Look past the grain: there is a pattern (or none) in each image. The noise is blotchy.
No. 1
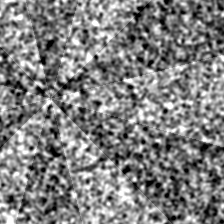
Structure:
spokes from one point
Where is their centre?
middle left
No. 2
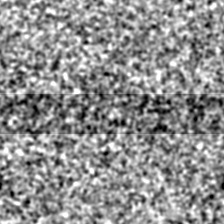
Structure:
one horizontal stripe
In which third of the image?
middle
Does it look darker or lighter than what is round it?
darker
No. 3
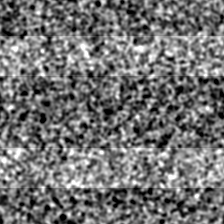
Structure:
horizontal stripes
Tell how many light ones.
2
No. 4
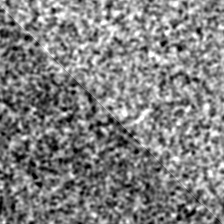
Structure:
a sharp edge
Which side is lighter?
top right
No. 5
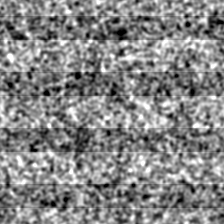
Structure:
horizontal stripes
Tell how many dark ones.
4
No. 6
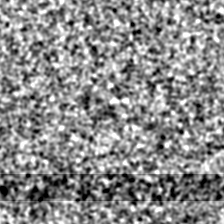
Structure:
one horizontal stripe
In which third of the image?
bottom
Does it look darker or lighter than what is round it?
darker
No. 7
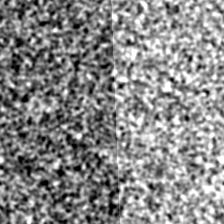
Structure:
a sharp edge
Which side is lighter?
right
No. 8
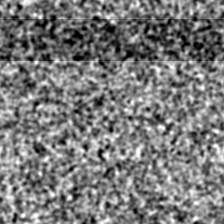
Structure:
one horizontal stripe
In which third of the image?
top
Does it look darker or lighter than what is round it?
darker
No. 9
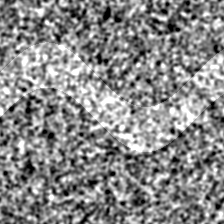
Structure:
a wavy band
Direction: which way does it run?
left to right
